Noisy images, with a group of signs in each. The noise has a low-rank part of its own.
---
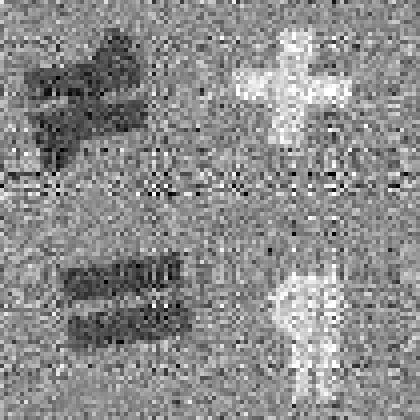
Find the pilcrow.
bottom right
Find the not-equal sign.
top left
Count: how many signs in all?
4
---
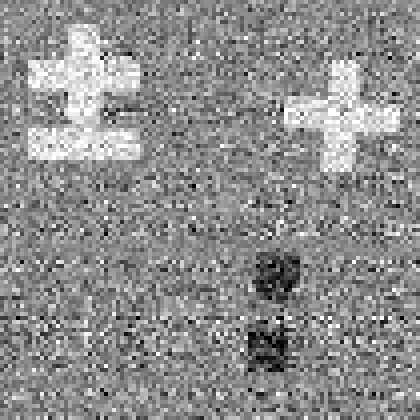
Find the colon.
bottom right
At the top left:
plus-minus sign
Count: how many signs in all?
3
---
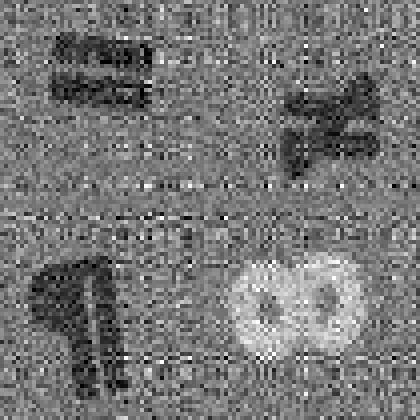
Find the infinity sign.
bottom right
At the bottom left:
pilcrow
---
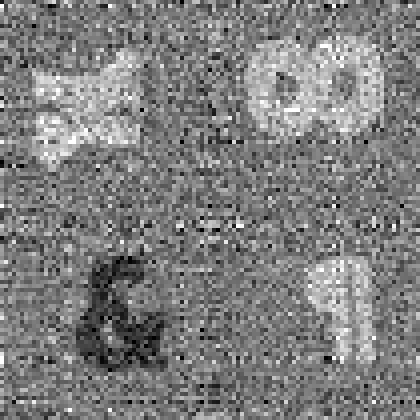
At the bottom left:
ampersand
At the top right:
infinity sign
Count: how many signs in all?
4
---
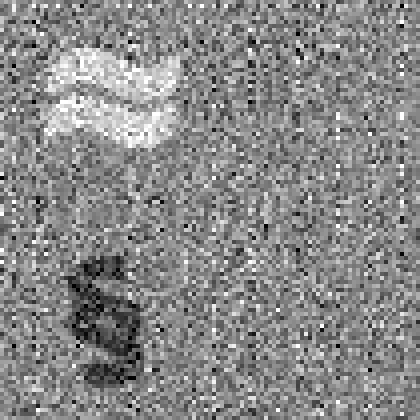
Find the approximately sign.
top left
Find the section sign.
bottom left
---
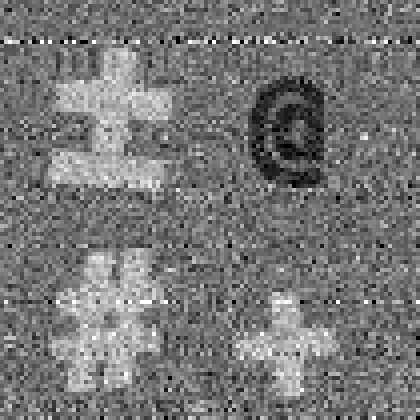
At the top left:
plus-minus sign
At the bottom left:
hash sign
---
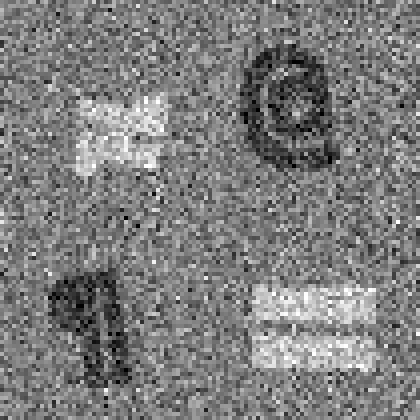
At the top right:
at sign
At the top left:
not-equal sign
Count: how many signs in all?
4
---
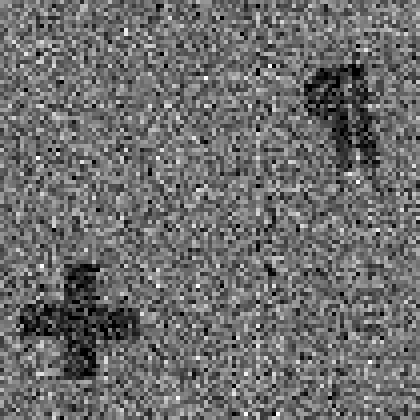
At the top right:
pilcrow
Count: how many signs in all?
2
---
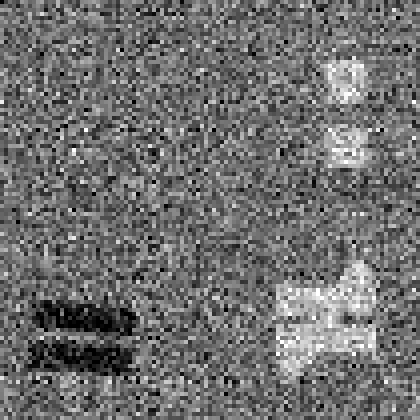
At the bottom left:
equals sign
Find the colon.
top right
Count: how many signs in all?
3
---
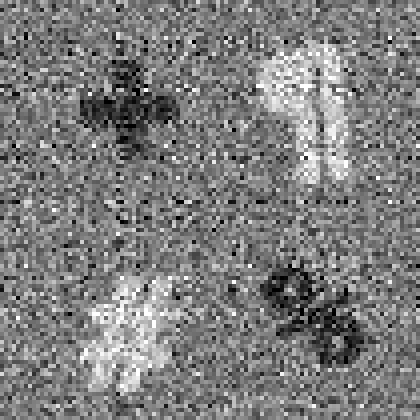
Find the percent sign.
bottom right
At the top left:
plus sign
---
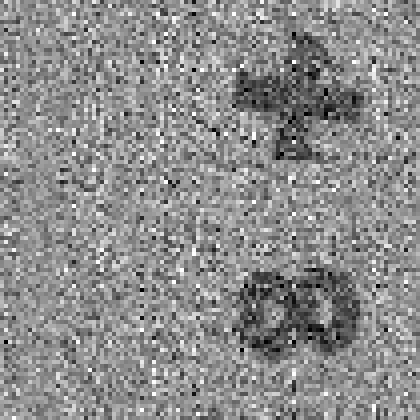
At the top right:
plus sign
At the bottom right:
infinity sign
